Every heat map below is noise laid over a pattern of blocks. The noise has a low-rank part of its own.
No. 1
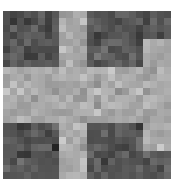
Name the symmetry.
top and bottom mirror each other
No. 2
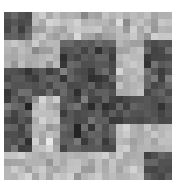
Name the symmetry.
the same after a half turn
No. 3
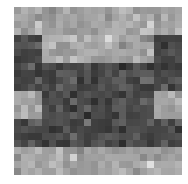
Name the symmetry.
left and right mirror each other
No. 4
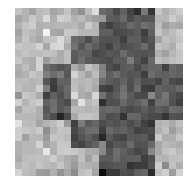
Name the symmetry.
top and bottom mirror each other
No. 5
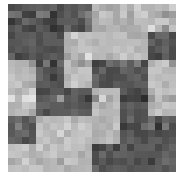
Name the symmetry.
the same after a half turn
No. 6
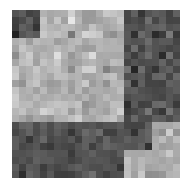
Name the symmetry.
mirrored about the diagonal from the top left
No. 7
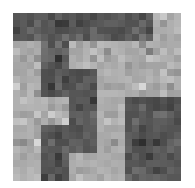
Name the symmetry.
no symmetry
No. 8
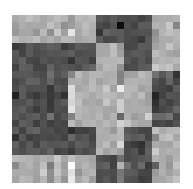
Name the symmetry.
top and bottom mirror each other
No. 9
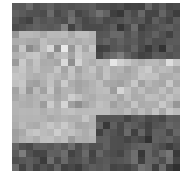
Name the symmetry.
top and bottom mirror each other
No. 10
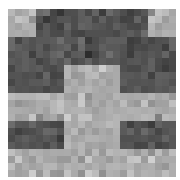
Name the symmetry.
left and right mirror each other
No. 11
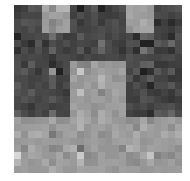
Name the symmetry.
left and right mirror each other
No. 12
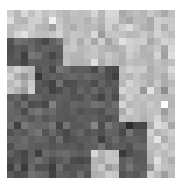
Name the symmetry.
mirrored about the diagonal from the bottom left
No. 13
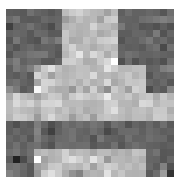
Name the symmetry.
left and right mirror each other
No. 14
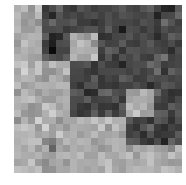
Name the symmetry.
mirrored about the diagonal from the bottom left
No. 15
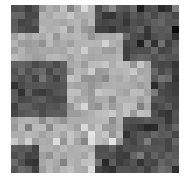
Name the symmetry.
top and bottom mirror each other
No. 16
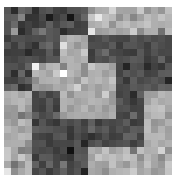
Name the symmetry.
mirrored about the diagonal from the top left
